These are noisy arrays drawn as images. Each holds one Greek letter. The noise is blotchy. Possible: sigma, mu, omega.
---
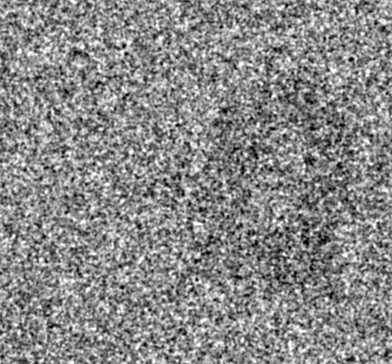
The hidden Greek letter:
omega
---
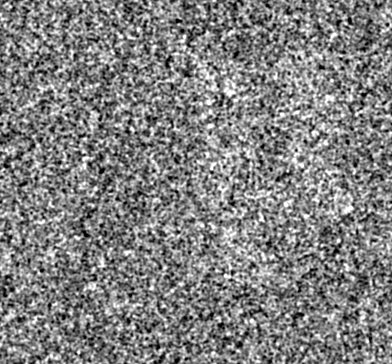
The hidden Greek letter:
mu
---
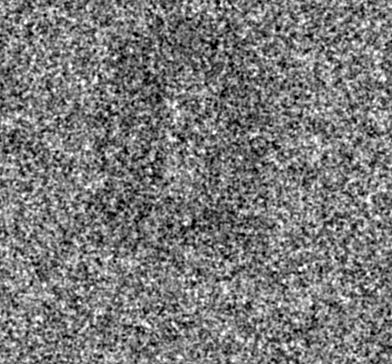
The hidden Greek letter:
omega
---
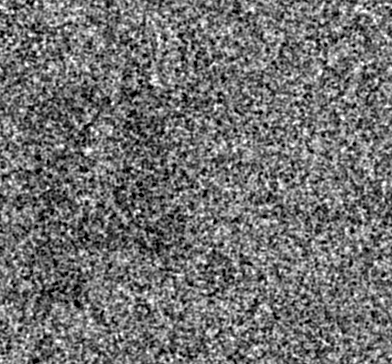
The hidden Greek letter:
mu
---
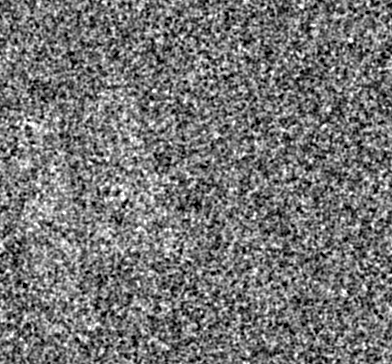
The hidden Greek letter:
mu
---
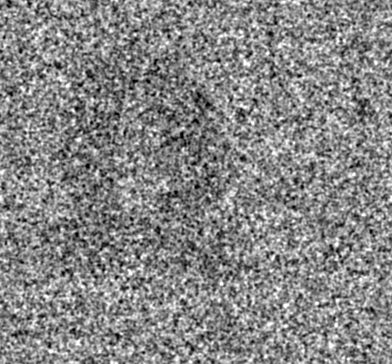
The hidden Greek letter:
omega
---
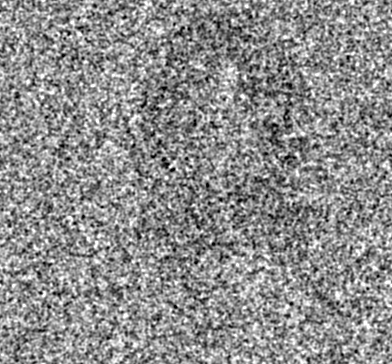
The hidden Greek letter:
omega
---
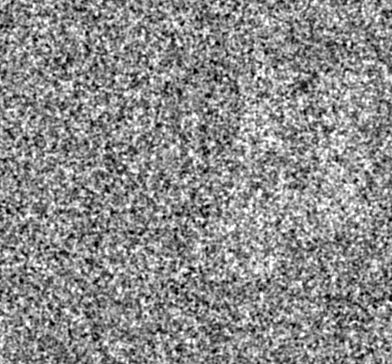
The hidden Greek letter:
mu
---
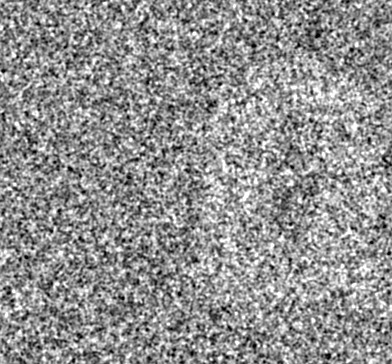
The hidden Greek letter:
omega
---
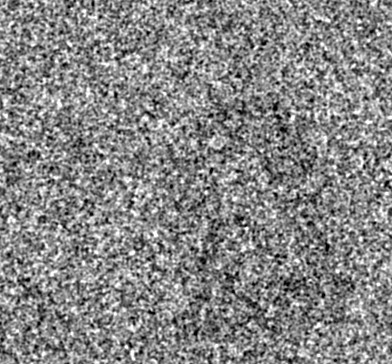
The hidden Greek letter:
omega
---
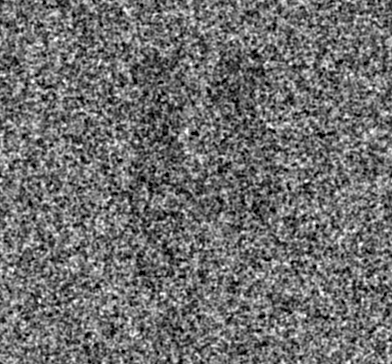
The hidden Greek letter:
mu
